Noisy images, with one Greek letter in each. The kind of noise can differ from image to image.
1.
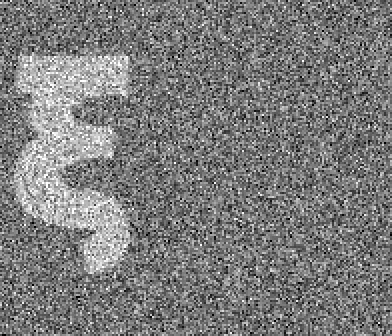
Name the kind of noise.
independent entries
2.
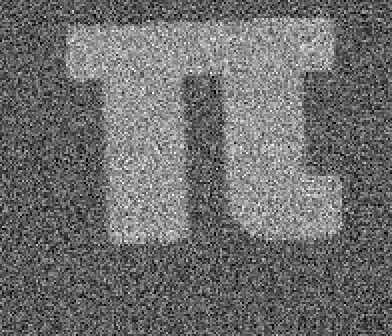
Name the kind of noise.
low rank plus noise
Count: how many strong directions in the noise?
two
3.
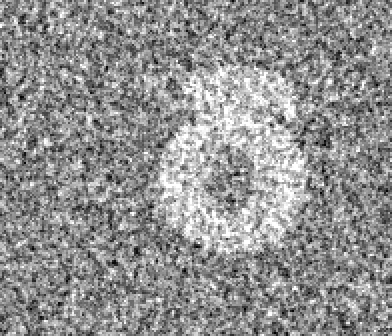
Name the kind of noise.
blotchy
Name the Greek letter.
delta
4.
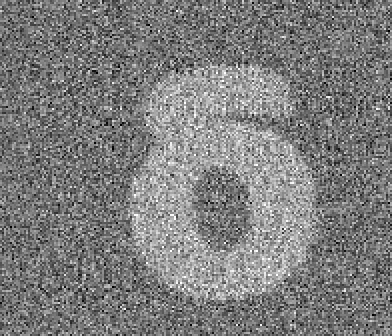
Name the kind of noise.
low rank plus noise
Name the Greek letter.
delta
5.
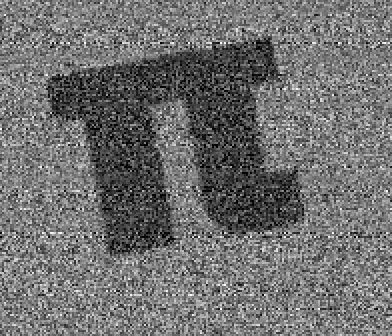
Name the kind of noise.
rows of uneven size
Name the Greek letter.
pi
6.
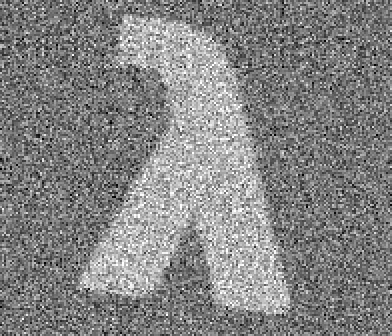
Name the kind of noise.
low rank plus noise
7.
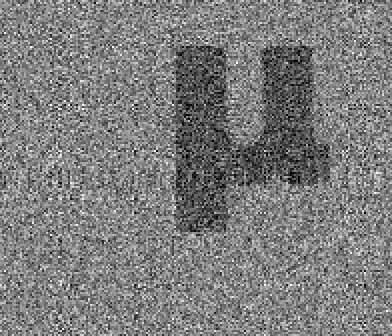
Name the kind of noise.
low rank plus noise
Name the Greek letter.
mu
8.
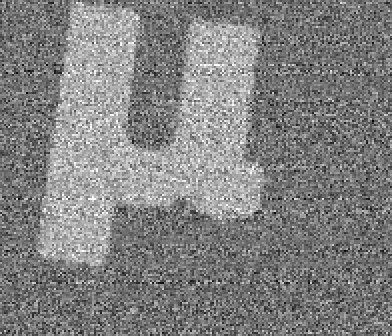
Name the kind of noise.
rows of uneven size
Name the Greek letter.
mu
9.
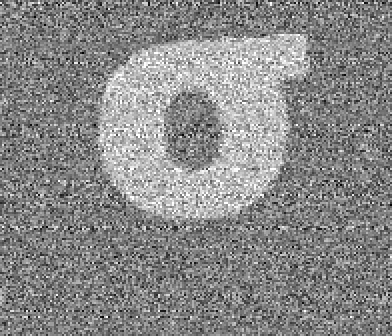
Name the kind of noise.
rows of uneven size
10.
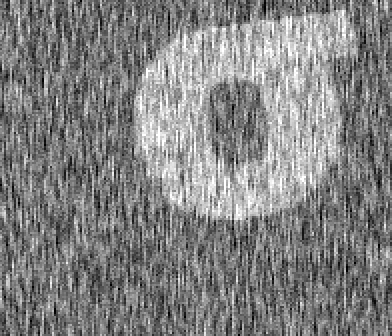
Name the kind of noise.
streaked along the columns
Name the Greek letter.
sigma
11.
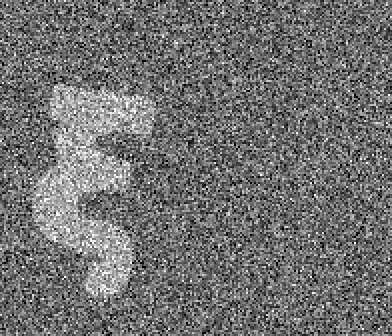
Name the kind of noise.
independent entries
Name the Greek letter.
xi
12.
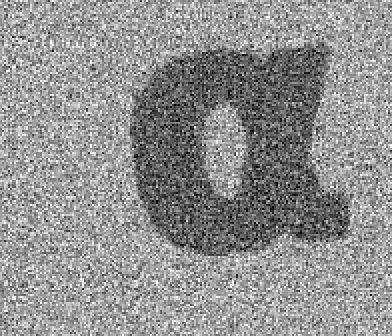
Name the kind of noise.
low rank plus noise
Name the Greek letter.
alpha
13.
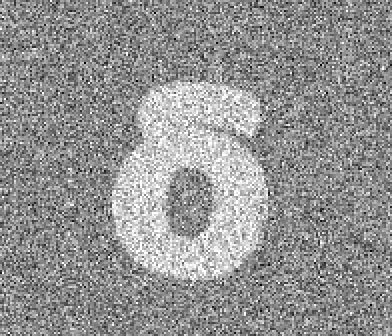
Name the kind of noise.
low rank plus noise
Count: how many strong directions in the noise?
two
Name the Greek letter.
delta
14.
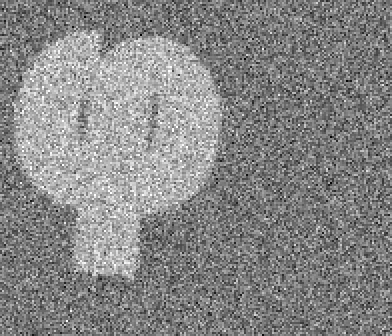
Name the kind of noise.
independent entries
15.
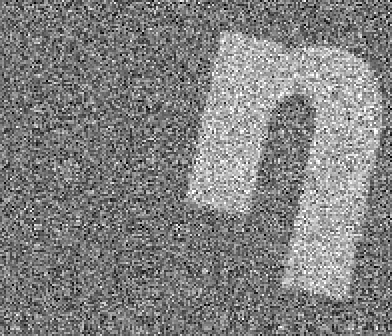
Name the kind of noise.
low rank plus noise
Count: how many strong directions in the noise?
five to eight
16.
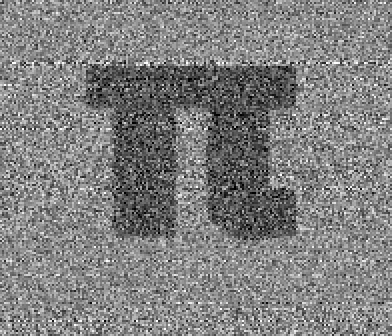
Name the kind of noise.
rows of uneven size
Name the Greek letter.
pi
